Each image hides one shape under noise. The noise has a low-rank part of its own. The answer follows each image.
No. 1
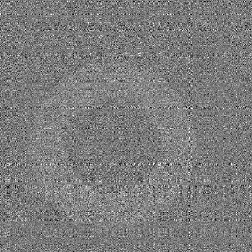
ring
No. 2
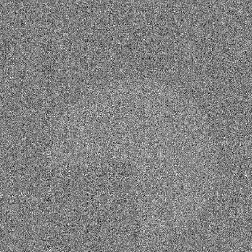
disc with a wedge cut out
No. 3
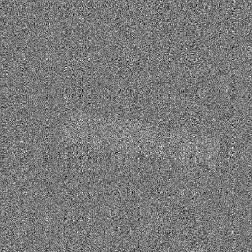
bar
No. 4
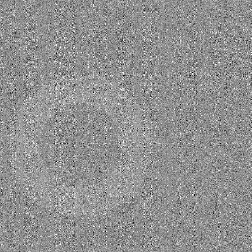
ring
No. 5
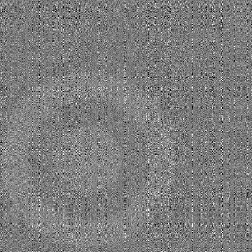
bullseye
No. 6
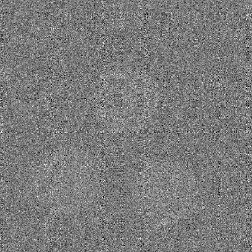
three dots
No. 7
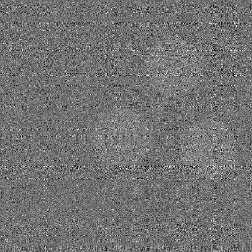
three dots
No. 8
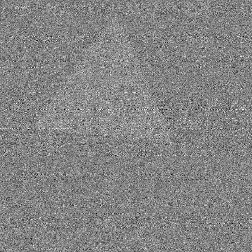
triangle
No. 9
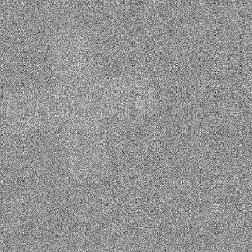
cross
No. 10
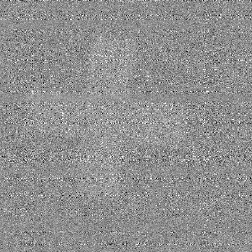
cross
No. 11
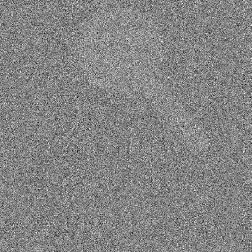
lollipop
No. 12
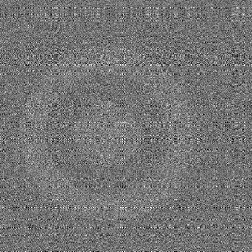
bullseye
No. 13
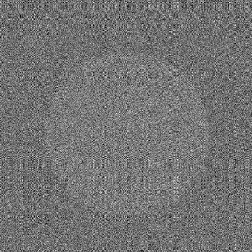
disc
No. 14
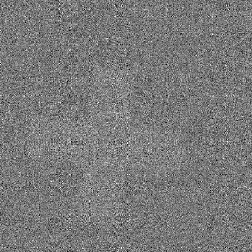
cross
